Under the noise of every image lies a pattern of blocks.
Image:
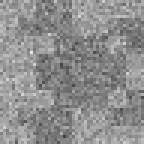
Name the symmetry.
top and bottom mirror each other
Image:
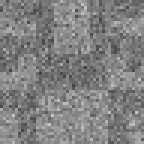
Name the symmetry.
left and right mirror each other
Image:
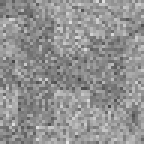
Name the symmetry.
top and bottom mirror each other
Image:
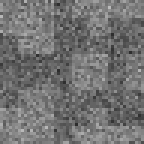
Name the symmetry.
top and bottom mirror each other
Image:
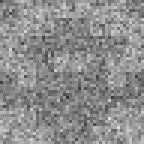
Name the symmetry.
left and right mirror each other
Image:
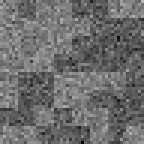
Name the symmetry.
no symmetry
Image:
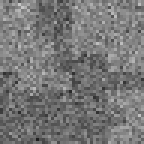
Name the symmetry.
no symmetry
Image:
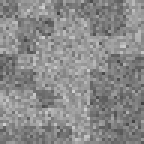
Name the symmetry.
no symmetry
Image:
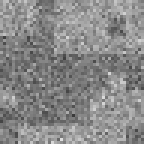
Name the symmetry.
no symmetry
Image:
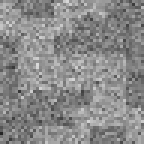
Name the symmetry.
the same after a half turn
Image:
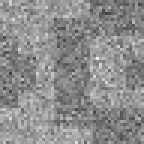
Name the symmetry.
top and bottom mirror each other
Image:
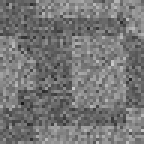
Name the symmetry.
top and bottom mirror each other
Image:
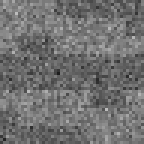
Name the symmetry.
the same after a half turn
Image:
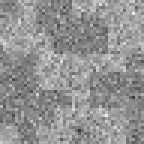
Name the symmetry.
no symmetry
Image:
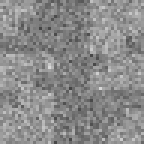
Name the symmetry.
the same after a half turn
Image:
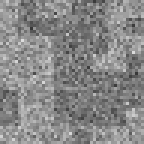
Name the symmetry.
no symmetry
